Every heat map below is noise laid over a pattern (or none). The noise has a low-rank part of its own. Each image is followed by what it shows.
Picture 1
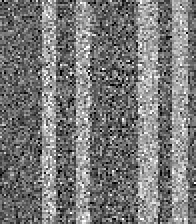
bands of columns
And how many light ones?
4
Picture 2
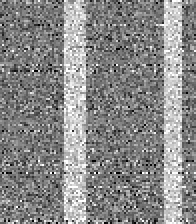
bands of columns
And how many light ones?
2
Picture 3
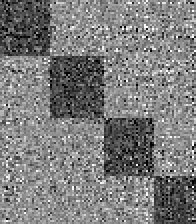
blocks along the diagonal
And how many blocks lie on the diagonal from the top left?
4
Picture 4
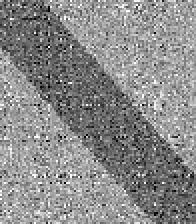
a diagonal band
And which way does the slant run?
top left to bottom right
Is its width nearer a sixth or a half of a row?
a half
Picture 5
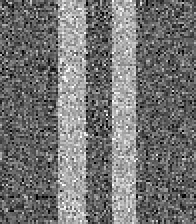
bands of columns
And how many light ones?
2
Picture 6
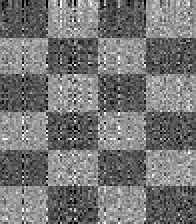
a checkerboard
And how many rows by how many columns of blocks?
6 by 4
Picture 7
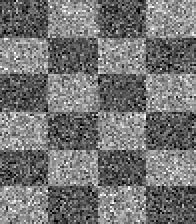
a checkerboard
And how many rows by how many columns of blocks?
6 by 4
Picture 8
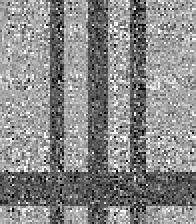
bands of rows crossing bands of columns
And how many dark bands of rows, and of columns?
1 and 3
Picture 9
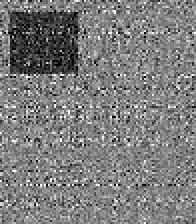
one block
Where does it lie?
top left
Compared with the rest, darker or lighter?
darker
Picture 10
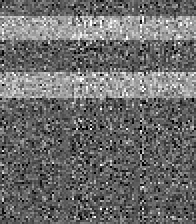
bands of rows
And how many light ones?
2
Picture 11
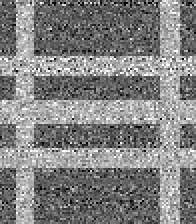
bands of rows crossing bands of columns
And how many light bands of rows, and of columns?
3 and 2
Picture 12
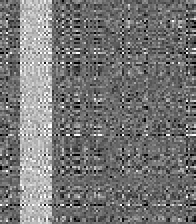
one band of columns
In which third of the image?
left
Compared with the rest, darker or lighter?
lighter
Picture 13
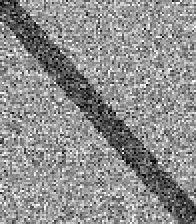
a diagonal band
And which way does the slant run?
top left to bottom right
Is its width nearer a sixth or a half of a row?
a sixth
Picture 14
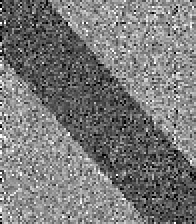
a diagonal band
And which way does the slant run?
top left to bottom right
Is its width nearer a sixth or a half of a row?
a half
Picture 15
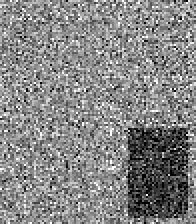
one block
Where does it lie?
bottom right
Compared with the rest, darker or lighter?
darker
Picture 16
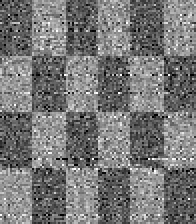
a checkerboard
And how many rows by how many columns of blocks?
4 by 6
